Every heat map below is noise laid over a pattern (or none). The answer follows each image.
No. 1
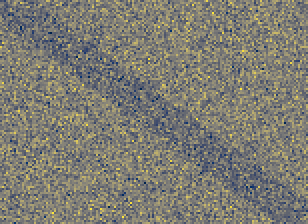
a diagonal band
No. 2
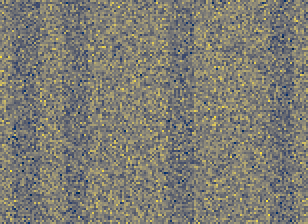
bands of columns
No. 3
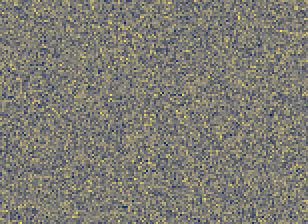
only noise
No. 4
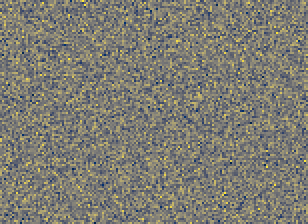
only noise
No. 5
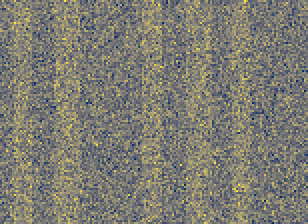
bands of columns
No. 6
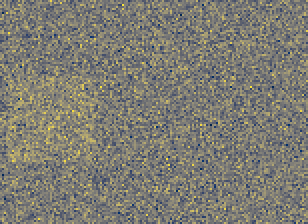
one block
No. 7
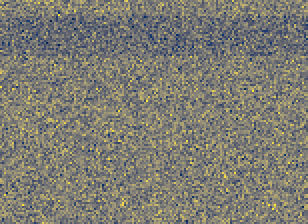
one band of rows
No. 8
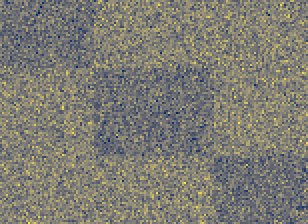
blocks along the diagonal
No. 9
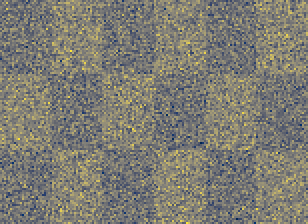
a checkerboard
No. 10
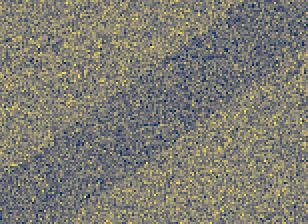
a diagonal band
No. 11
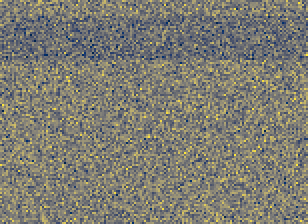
one band of rows
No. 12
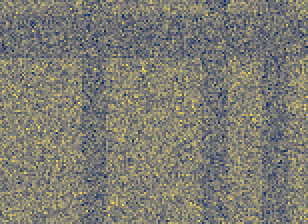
bands of rows crossing bands of columns
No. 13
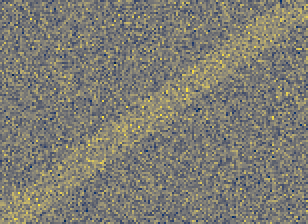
a diagonal band
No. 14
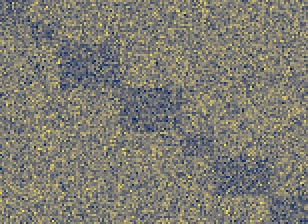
blocks along the diagonal
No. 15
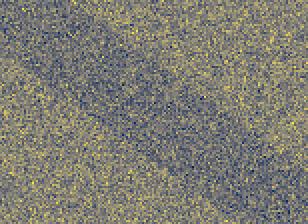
a diagonal band
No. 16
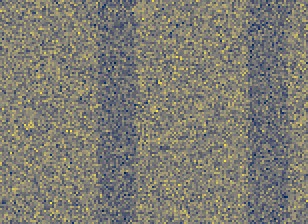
bands of columns
